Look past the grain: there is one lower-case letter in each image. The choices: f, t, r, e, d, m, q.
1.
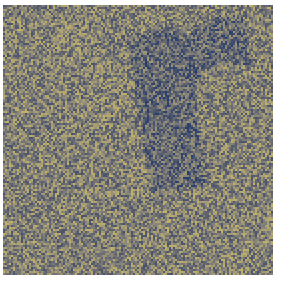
r
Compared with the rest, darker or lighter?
darker
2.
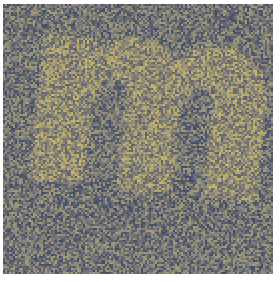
m
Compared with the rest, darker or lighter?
lighter
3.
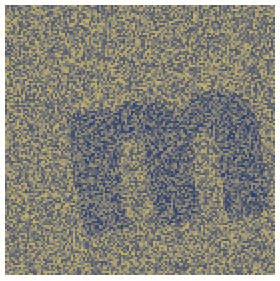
m
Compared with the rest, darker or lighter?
darker
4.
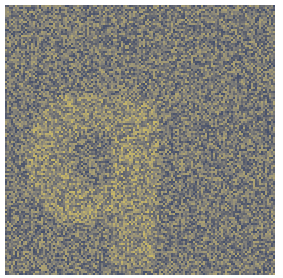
q
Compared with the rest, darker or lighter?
lighter
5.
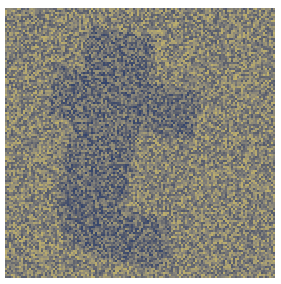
t
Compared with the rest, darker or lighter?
darker
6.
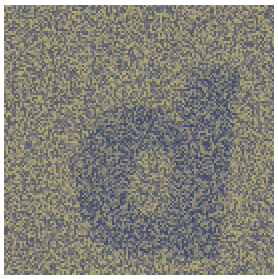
d
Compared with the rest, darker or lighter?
darker
